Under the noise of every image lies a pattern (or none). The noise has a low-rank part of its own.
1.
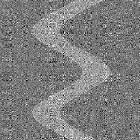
a wavy band
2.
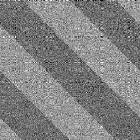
diagonal stripes
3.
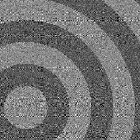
rings round one point
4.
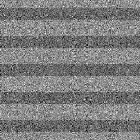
horizontal stripes
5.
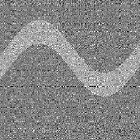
a wavy band
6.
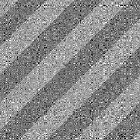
diagonal stripes
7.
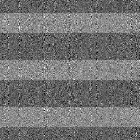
horizontal stripes
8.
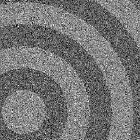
rings round one point
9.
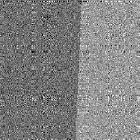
a sharp edge
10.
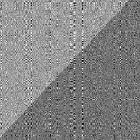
a sharp edge
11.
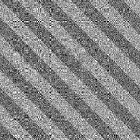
diagonal stripes
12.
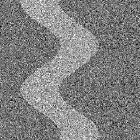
a wavy band
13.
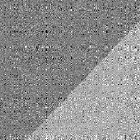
a sharp edge
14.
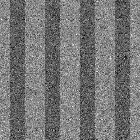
vertical stripes
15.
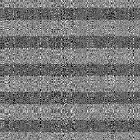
horizontal stripes
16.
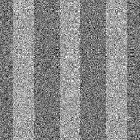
vertical stripes
